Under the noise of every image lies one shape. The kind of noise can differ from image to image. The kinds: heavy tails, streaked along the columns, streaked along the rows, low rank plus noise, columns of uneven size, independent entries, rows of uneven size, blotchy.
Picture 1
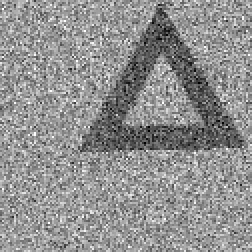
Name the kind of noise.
low rank plus noise
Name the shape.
triangle frame
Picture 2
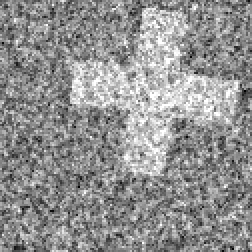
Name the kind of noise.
blotchy
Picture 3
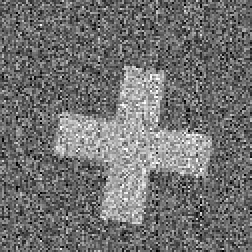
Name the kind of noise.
columns of uneven size
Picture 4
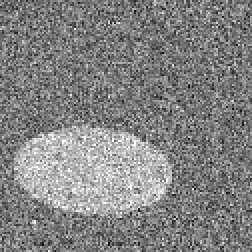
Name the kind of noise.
low rank plus noise
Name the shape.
ellipse
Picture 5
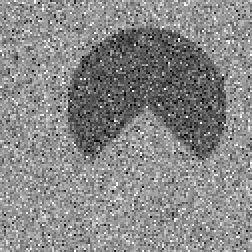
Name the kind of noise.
heavy tails
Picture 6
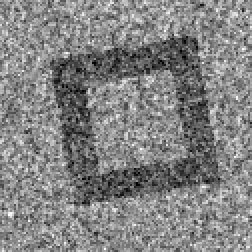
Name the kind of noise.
blotchy
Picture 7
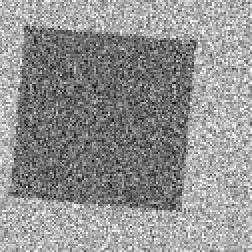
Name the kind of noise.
low rank plus noise
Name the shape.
square
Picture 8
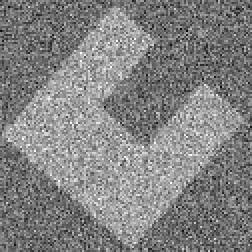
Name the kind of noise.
low rank plus noise
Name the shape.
square with a notch
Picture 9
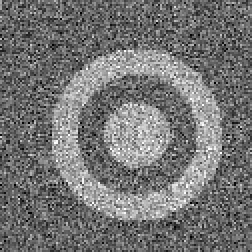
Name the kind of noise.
low rank plus noise
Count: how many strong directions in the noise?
five to eight
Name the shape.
bullseye
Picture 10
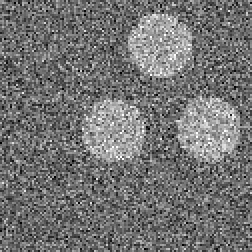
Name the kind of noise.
independent entries
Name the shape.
three dots
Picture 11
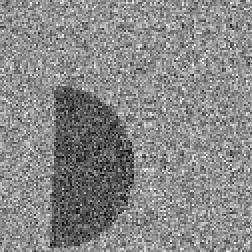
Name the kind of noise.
low rank plus noise
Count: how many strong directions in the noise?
two
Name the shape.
half disc
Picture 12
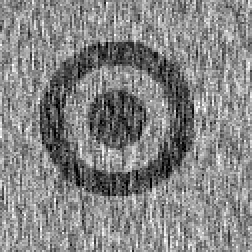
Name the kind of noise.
streaked along the columns
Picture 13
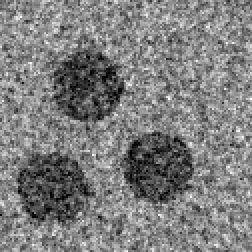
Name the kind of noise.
blotchy
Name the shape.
three dots
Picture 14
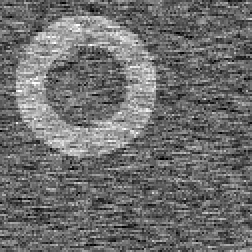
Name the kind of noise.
streaked along the rows
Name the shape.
ring
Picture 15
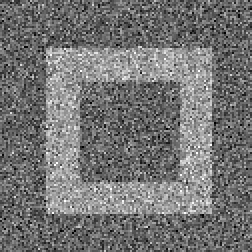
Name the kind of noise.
independent entries
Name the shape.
square frame
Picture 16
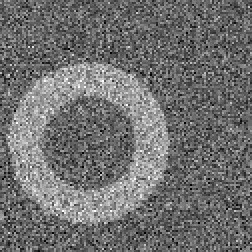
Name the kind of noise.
low rank plus noise
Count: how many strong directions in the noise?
three or four
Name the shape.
ring
